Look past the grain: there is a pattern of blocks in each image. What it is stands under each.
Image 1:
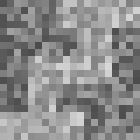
the same after a half turn
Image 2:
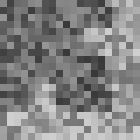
mirrored about the diagonal from the top left
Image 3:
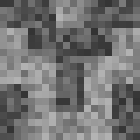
left and right mirror each other
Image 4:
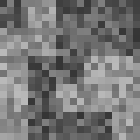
no symmetry
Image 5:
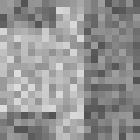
top and bottom mirror each other
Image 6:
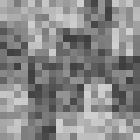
the same after a half turn
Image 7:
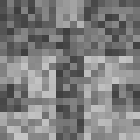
left and right mirror each other
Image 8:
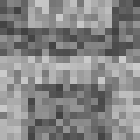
left and right mirror each other
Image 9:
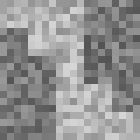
the same after a half turn
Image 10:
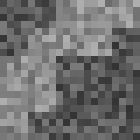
mirrored about the diagonal from the top left
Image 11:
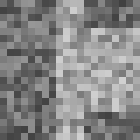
top and bottom mirror each other
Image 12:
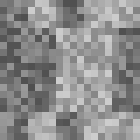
top and bottom mirror each other
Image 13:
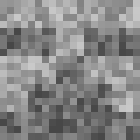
left and right mirror each other
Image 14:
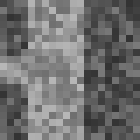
top and bottom mirror each other
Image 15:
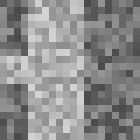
top and bottom mirror each other
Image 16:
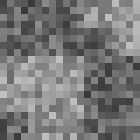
mirrored about the diagonal from the bottom left
